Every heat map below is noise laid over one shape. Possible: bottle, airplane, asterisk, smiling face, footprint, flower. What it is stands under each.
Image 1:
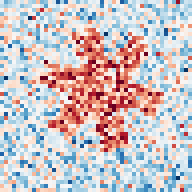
asterisk
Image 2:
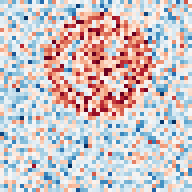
smiling face
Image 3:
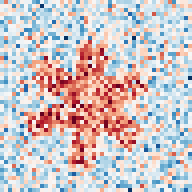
asterisk
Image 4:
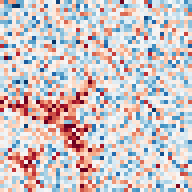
airplane
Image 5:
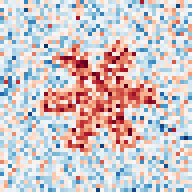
asterisk
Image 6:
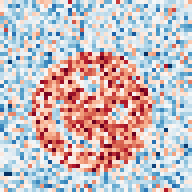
smiling face
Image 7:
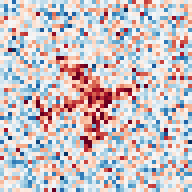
airplane
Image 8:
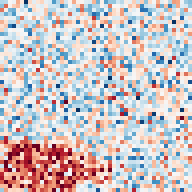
bottle
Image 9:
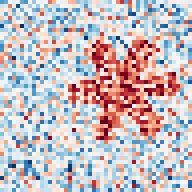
asterisk
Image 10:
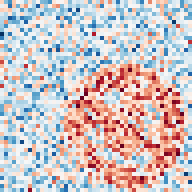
smiling face
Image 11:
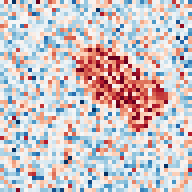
footprint
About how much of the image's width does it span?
half
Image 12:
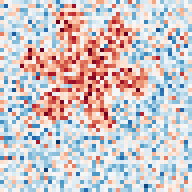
asterisk
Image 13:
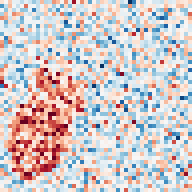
footprint
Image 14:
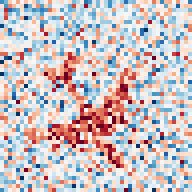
airplane
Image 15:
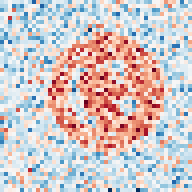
smiling face
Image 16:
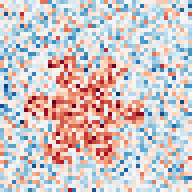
asterisk
